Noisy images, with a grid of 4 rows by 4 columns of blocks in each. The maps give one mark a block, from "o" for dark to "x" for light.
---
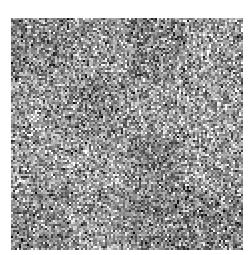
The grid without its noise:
oxox
xoxx
xxox
oxoo
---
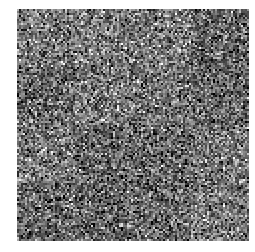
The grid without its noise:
xxxo
oxxo
xoox
ooox
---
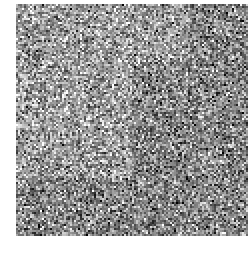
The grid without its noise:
xxxo
xxoo
xxoo
oooo
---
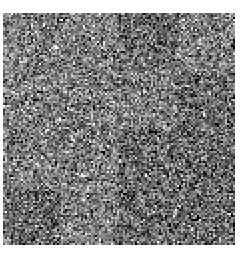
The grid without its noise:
xxox
xxxo
xxoo
oxoo
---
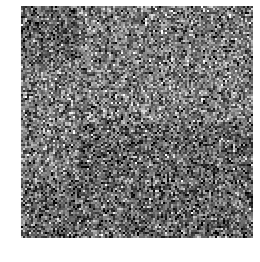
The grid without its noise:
oxxx
xxxx
xooo
oooo
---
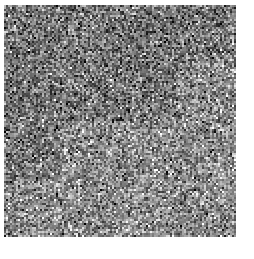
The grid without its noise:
oooo
ooox
oxxx
xxxx
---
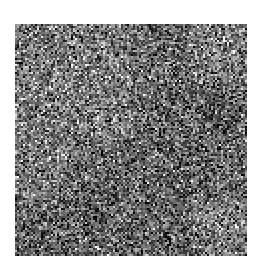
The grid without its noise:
xxox
xxoo
xooo
ooox
